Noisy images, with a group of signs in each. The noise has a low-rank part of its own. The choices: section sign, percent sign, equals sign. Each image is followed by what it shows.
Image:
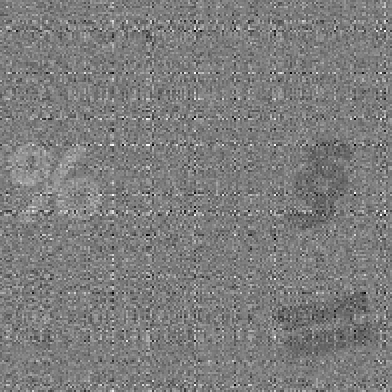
middle left: light percent sign; middle right: dark section sign; bottom right: dark equals sign
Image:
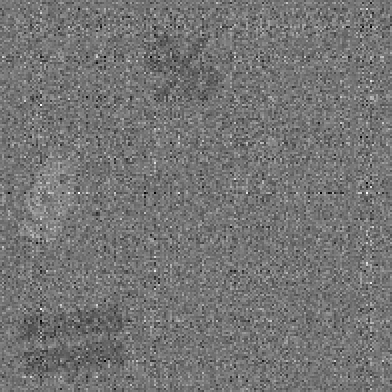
top middle: dark percent sign; middle left: light section sign; bottom left: dark equals sign
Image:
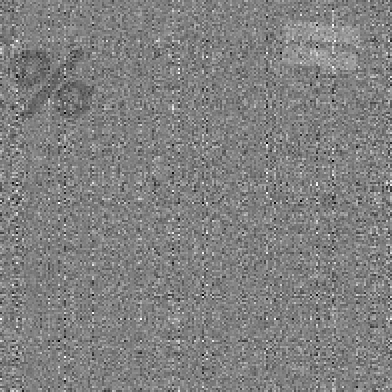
top left: dark percent sign; top right: light equals sign
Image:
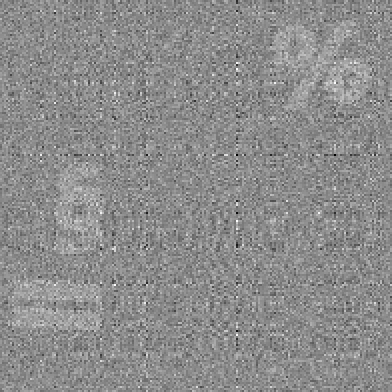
top right: light percent sign; middle left: light section sign; bottom left: light equals sign
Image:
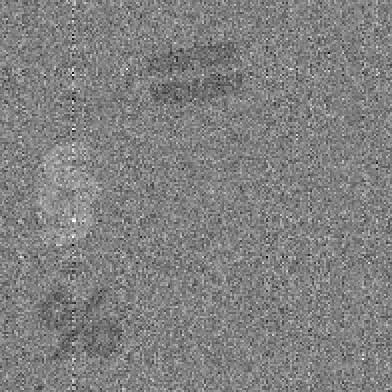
top middle: dark equals sign; middle left: light section sign; bottom left: dark percent sign
